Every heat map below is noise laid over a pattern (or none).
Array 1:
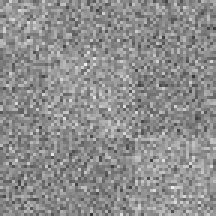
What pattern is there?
blocks along the diagonal
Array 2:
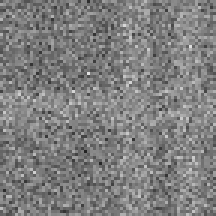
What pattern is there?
bands of rows crossing bands of columns
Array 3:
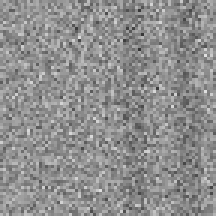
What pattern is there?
bands of columns
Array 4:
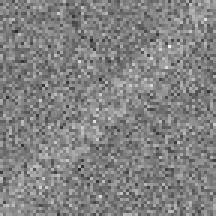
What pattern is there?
a diagonal band
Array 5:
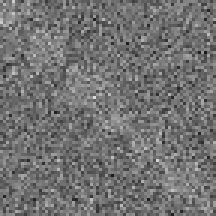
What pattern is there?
blocks along the diagonal
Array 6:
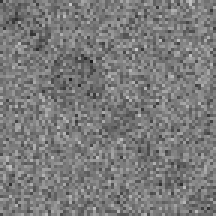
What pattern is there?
blocks along the diagonal
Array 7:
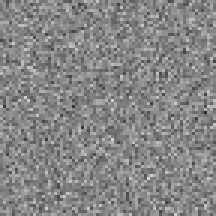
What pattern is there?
only noise
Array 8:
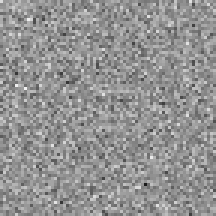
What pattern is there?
only noise
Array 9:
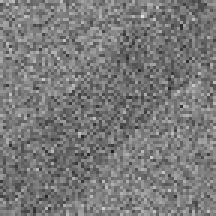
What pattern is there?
a diagonal band
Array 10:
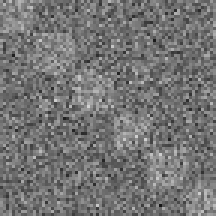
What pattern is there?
blocks along the diagonal
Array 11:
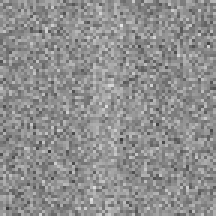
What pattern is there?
one band of columns
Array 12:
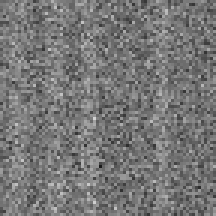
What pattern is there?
bands of columns
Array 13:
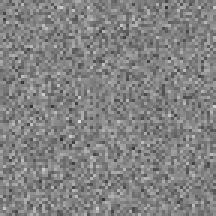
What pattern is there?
only noise
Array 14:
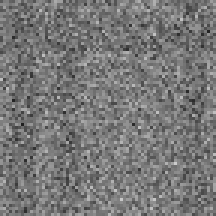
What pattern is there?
bands of rows crossing bands of columns
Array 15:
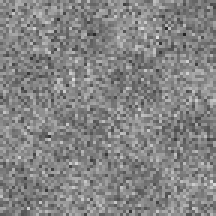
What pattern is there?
a checkerboard
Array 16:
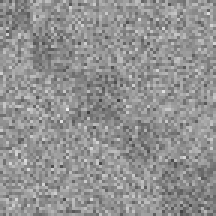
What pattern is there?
blocks along the diagonal
